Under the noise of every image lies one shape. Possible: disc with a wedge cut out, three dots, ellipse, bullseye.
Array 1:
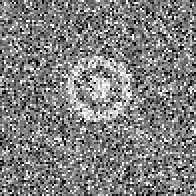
bullseye
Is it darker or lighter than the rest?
lighter
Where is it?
centre
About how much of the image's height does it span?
a third
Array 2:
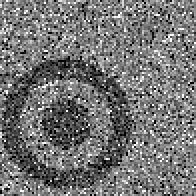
bullseye
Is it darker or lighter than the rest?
darker
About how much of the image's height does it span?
two thirds
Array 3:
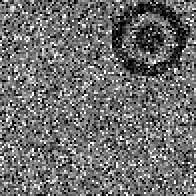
bullseye
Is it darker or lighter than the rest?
darker
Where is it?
top right
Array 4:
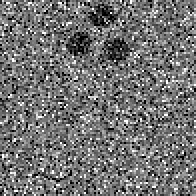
three dots
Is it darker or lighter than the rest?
darker
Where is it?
top middle
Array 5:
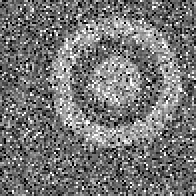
bullseye
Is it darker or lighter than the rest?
lighter
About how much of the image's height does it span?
two thirds
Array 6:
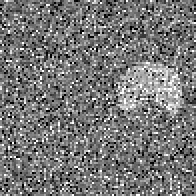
disc with a wedge cut out
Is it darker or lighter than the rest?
lighter
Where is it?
middle right
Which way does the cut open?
down
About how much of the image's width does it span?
a third
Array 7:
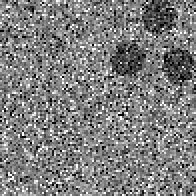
three dots
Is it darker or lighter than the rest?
darker
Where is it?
top right
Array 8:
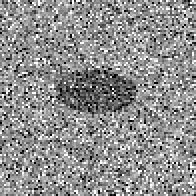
ellipse
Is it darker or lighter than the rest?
darker
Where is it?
centre
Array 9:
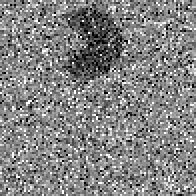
disc with a wedge cut out
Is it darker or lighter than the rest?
darker
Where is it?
top middle
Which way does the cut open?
left
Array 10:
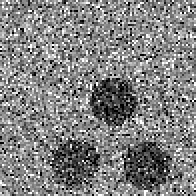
three dots
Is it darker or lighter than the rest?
darker
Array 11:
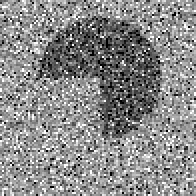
disc with a wedge cut out
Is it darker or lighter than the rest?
darker
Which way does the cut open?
down and left
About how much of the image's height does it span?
two thirds
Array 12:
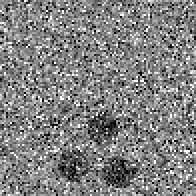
three dots
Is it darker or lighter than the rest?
darker
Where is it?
bottom middle
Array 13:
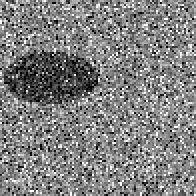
ellipse
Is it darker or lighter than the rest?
darker
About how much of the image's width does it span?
half
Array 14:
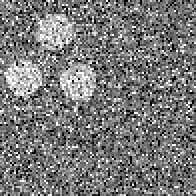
three dots
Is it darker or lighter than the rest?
lighter
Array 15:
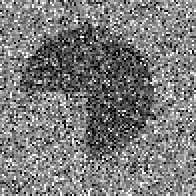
disc with a wedge cut out
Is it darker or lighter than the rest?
darker
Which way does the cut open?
down and left
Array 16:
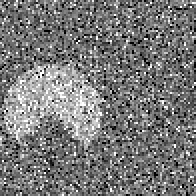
disc with a wedge cut out
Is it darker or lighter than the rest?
lighter
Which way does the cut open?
down
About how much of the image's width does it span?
half
